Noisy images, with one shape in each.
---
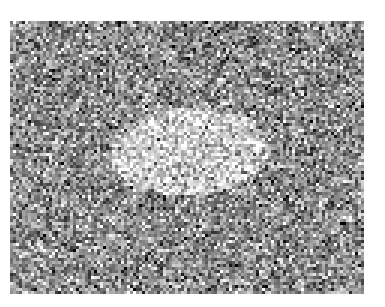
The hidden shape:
ellipse
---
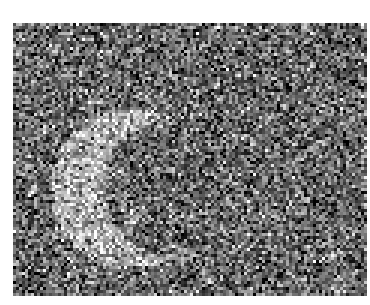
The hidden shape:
crescent
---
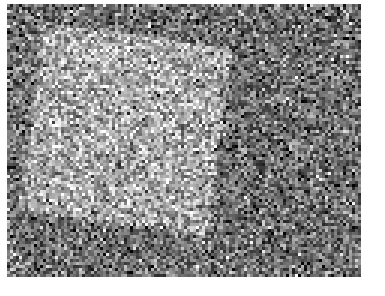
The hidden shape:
square
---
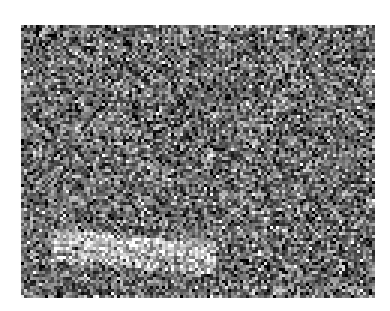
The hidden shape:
bar
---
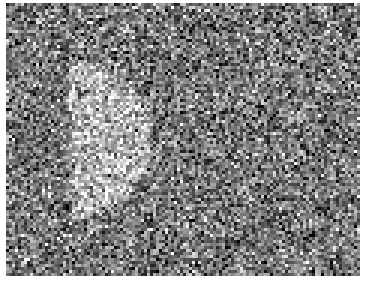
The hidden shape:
half disc
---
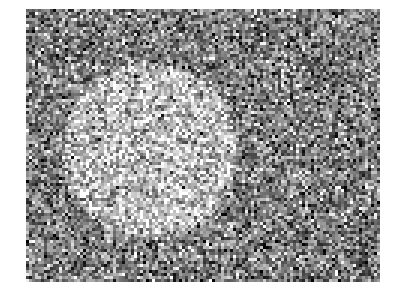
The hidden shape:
disc
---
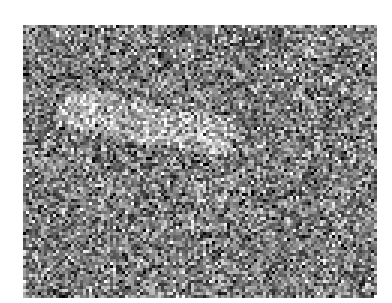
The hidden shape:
bar
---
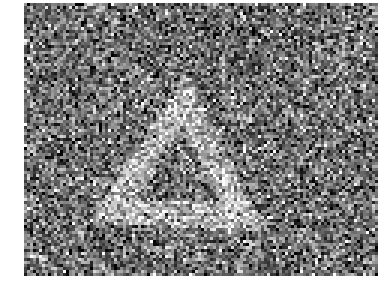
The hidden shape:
triangle frame
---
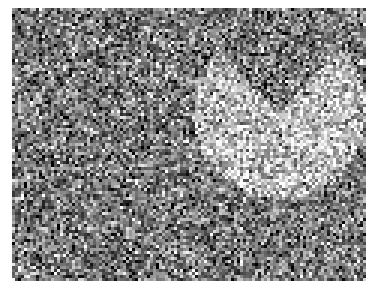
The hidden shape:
disc with a wedge cut out
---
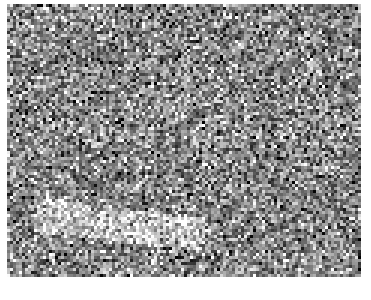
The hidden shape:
bar
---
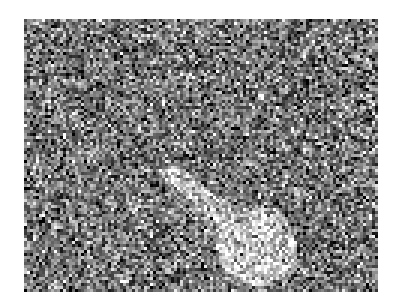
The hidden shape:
lollipop
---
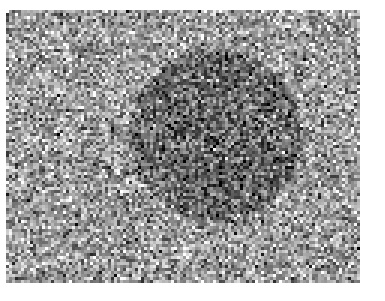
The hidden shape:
disc
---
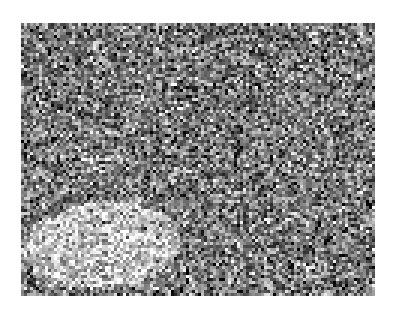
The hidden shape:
ellipse
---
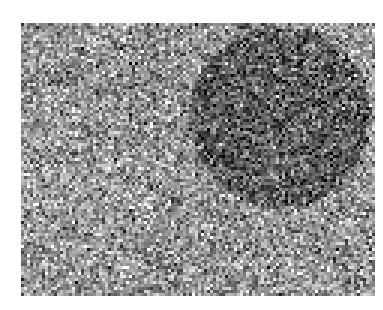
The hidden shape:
disc
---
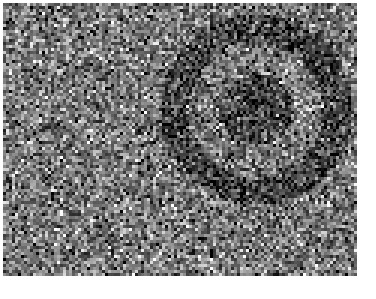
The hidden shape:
bullseye
